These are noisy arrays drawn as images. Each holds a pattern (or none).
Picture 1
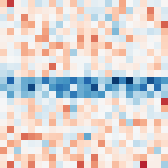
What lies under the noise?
one horizontal stripe
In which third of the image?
middle
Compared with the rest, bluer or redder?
bluer
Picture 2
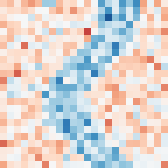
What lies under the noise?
a wavy band
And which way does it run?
top to bottom
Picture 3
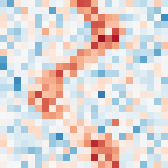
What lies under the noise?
a wavy band
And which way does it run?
top to bottom
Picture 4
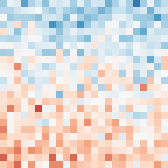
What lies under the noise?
a smooth slope
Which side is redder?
bottom
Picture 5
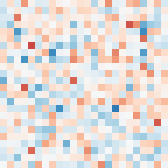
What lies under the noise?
only noise
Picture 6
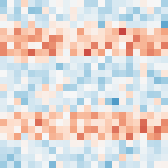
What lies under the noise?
horizontal stripes
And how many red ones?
2
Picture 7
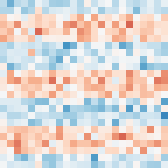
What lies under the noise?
horizontal stripes
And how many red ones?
3
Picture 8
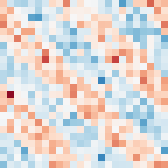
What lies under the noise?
diagonal stripes
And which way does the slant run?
top left to bottom right
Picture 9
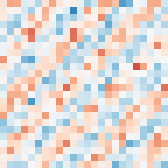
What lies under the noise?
diagonal stripes
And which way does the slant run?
bottom left to top right
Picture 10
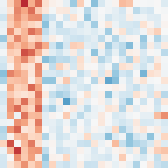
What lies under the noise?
one vertical stripe
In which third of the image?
left
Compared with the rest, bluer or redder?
redder
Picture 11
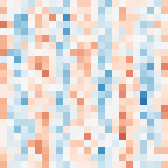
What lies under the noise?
vertical stripes
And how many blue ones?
4
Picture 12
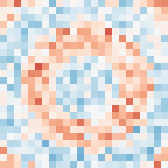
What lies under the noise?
rings round one point
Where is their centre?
centre
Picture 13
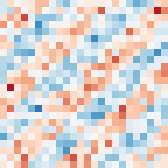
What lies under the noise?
diagonal stripes
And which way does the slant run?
bottom left to top right
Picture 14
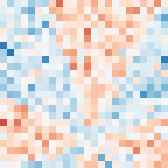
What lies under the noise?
spokes from one point
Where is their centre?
bottom middle
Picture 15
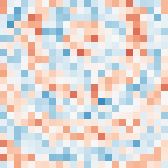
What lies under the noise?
rings round one point
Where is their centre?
top middle
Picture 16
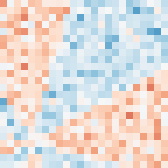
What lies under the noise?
spokes from one point
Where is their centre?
bottom left
